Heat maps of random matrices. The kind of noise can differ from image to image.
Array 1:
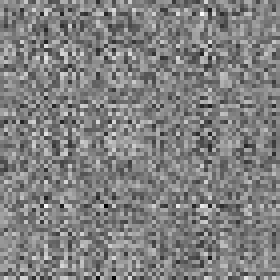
low rank plus noise
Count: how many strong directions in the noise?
three or four
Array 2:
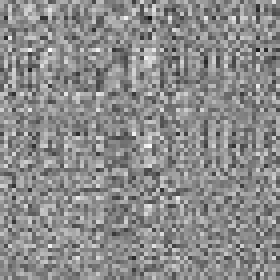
low rank plus noise
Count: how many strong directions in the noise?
three or four
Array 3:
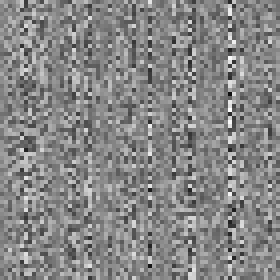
columns of uneven size
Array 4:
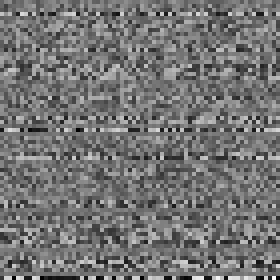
rows of uneven size
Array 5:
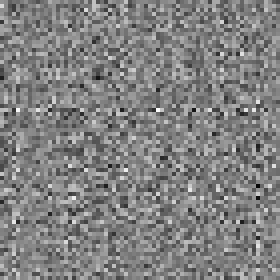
low rank plus noise
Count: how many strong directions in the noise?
five to eight
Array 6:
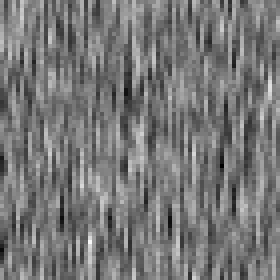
streaked along the columns
